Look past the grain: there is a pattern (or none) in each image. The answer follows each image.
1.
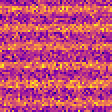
horizontal stripes
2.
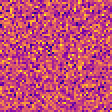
only noise
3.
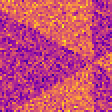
spokes from one point
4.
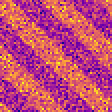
diagonal stripes
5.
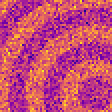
rings round one point
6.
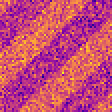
diagonal stripes
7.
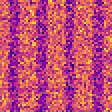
vertical stripes
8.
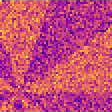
spokes from one point
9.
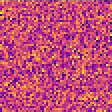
only noise
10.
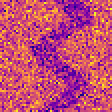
a wavy band
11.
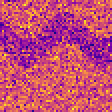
a wavy band
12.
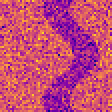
a wavy band
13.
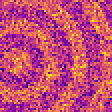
rings round one point
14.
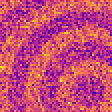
rings round one point
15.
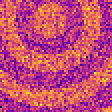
rings round one point
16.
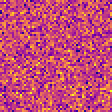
only noise
